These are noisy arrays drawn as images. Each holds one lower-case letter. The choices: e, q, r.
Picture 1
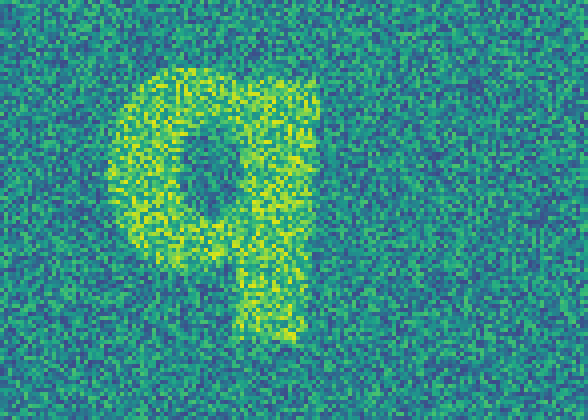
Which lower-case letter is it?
q
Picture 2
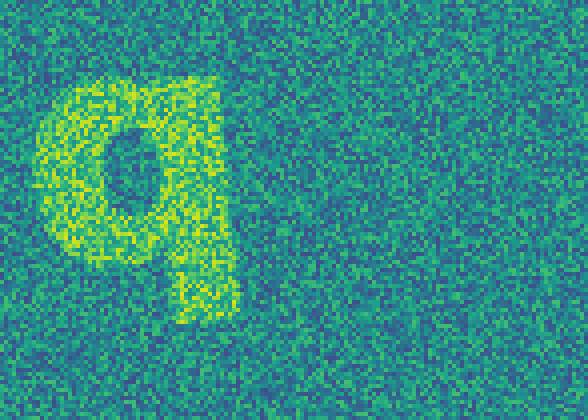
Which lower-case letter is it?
q
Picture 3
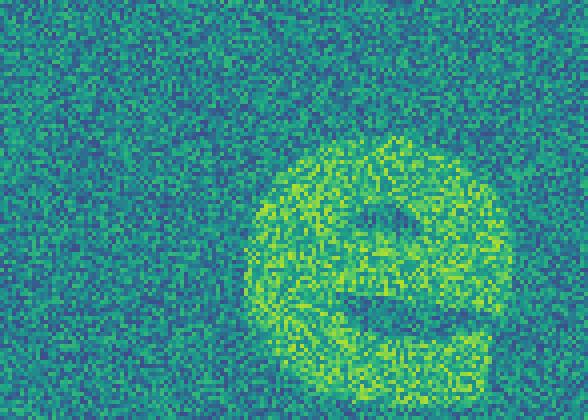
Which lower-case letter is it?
e
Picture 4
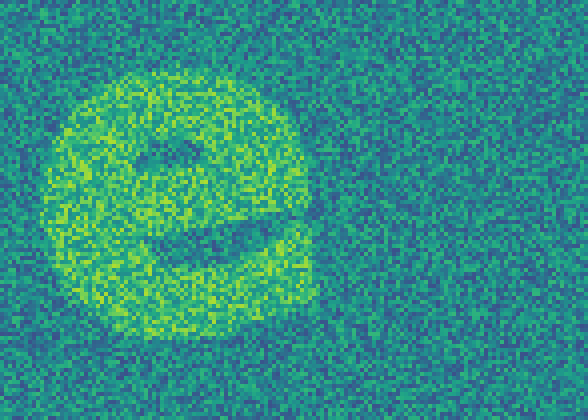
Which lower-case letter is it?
e
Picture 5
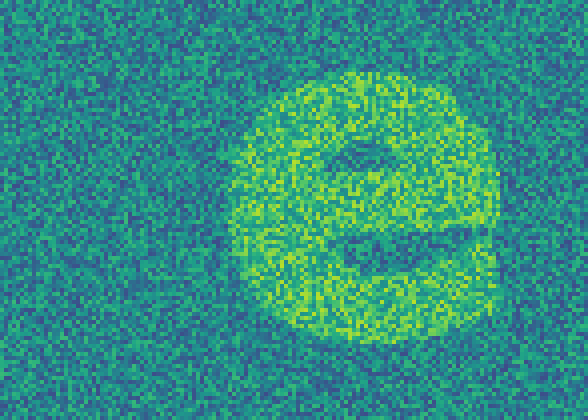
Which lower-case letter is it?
e
